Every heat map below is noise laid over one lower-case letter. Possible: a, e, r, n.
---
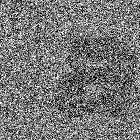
a
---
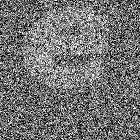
e
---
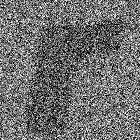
r
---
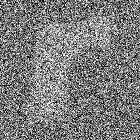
r
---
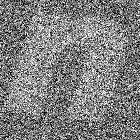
n
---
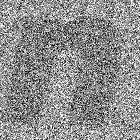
n
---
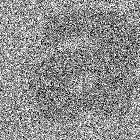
a
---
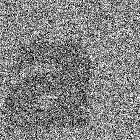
a
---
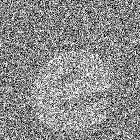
e
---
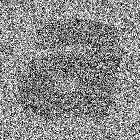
a
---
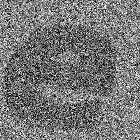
e
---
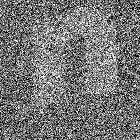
n
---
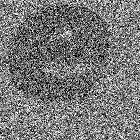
e
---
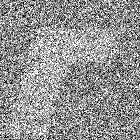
r
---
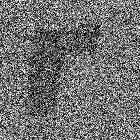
r
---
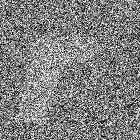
r
